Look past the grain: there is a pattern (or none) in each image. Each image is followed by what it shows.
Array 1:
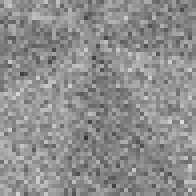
spokes from one point
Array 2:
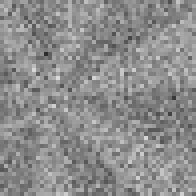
spokes from one point
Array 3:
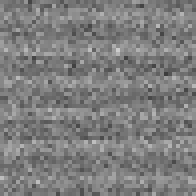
horizontal stripes
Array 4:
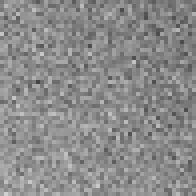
a smooth slope
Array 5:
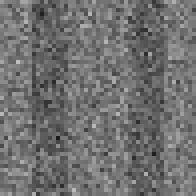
vertical stripes
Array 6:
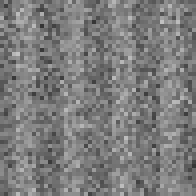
vertical stripes
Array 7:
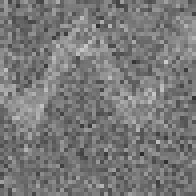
a wavy band
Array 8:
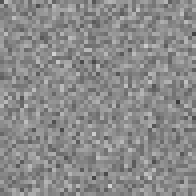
only noise
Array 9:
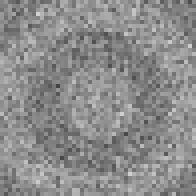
rings round one point
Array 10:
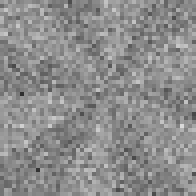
spokes from one point
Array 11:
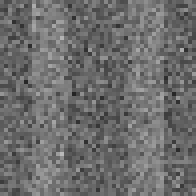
vertical stripes
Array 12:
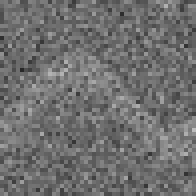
a wavy band
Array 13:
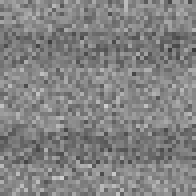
horizontal stripes
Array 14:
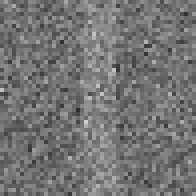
one vertical stripe
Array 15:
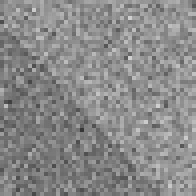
a sharp edge
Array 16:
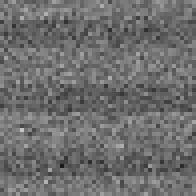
horizontal stripes
